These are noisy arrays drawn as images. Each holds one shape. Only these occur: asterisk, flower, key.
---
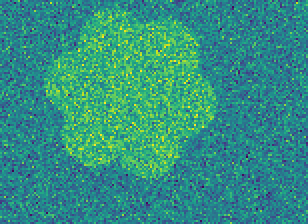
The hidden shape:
flower
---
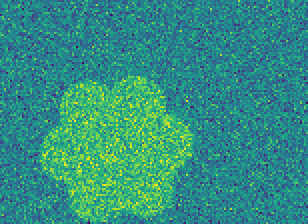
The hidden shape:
flower
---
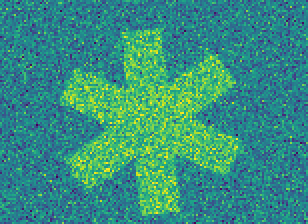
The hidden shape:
asterisk
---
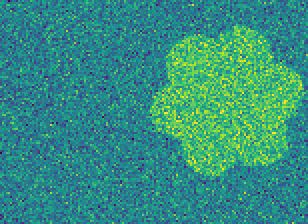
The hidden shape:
flower
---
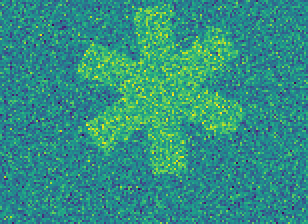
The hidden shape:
asterisk
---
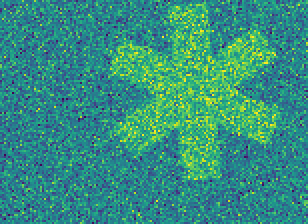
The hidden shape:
asterisk
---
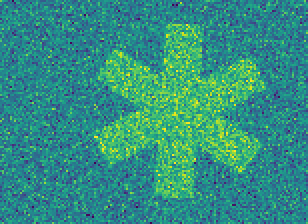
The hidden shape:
asterisk
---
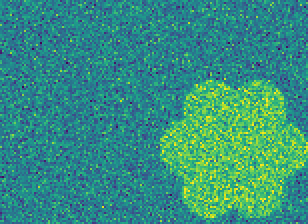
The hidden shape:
flower
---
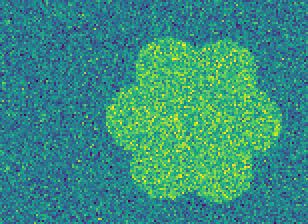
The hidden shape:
flower
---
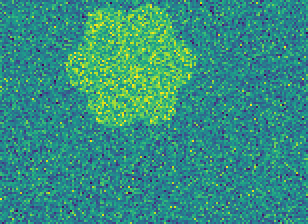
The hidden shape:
flower
